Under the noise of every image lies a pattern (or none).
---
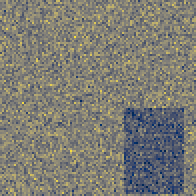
one block
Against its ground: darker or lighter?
darker
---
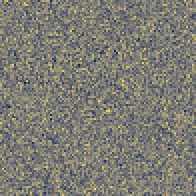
only noise
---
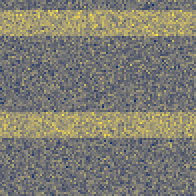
bands of rows
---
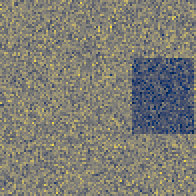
one block
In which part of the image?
middle right
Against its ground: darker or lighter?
darker
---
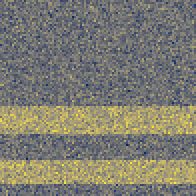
bands of rows
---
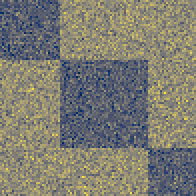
blocks along the diagonal
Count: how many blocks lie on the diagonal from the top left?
3
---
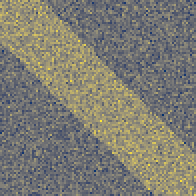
a diagonal band
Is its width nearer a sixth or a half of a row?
a half
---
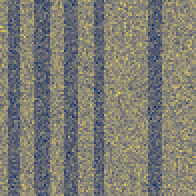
bands of columns
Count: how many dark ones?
5
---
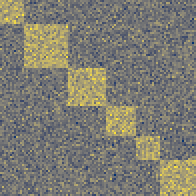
blocks along the diagonal
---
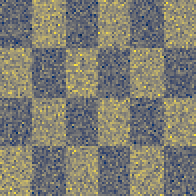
a checkerboard
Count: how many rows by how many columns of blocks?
4 by 6
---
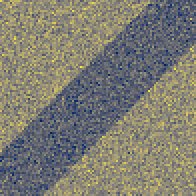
a diagonal band
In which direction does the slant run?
bottom left to top right
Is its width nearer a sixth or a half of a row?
a half
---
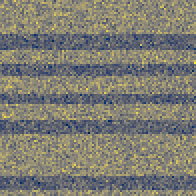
bands of rows
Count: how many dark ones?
5
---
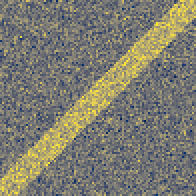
a diagonal band
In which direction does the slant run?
bottom left to top right
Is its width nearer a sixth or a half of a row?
a sixth
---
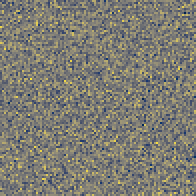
only noise
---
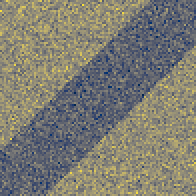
a diagonal band
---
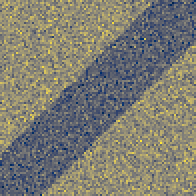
a diagonal band
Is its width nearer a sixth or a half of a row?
a half
